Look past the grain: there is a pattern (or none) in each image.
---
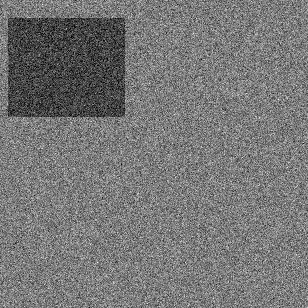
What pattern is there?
one block
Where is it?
top left
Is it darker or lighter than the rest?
darker
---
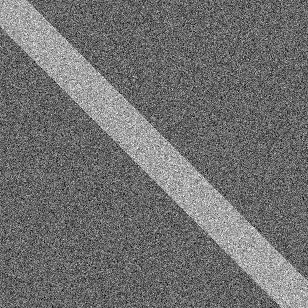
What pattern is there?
a diagonal band
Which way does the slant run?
top left to bottom right
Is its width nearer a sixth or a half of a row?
a sixth
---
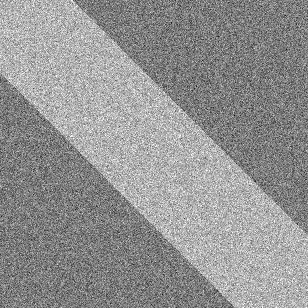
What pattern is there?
a diagonal band
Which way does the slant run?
top left to bottom right
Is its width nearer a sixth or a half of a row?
a half
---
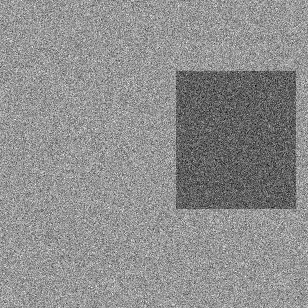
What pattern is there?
one block
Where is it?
middle right
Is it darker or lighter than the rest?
darker
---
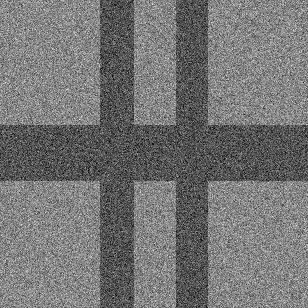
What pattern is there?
bands of rows crossing bands of columns
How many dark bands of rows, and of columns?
1 and 2
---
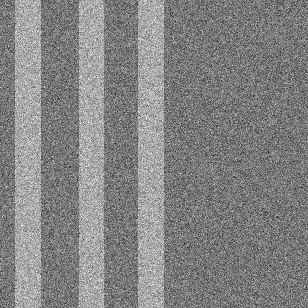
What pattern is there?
bands of columns
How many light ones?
3
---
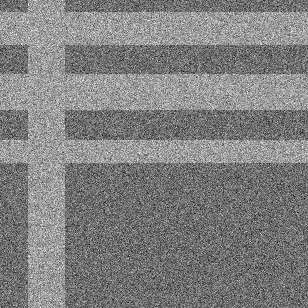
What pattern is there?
bands of rows crossing bands of columns
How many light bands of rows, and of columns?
3 and 1
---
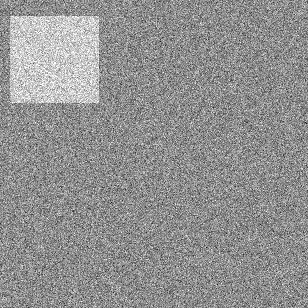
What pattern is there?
one block
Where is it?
top left
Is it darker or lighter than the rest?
lighter
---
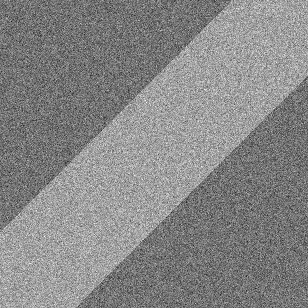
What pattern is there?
a diagonal band
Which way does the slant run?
bottom left to top right
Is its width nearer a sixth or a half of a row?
a half
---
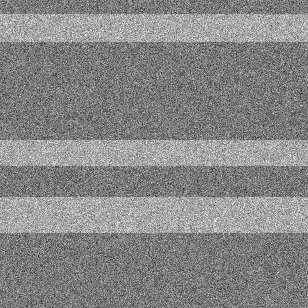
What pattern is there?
bands of rows
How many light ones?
3
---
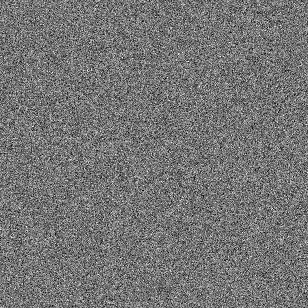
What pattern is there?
only noise
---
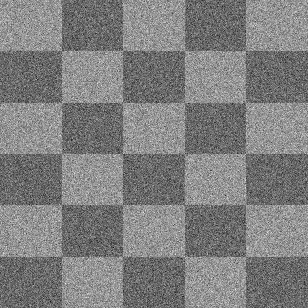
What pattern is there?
a checkerboard
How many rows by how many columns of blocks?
6 by 5
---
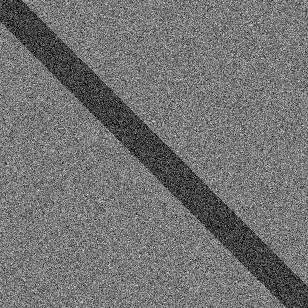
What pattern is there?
a diagonal band
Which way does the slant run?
top left to bottom right
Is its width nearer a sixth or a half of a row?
a sixth
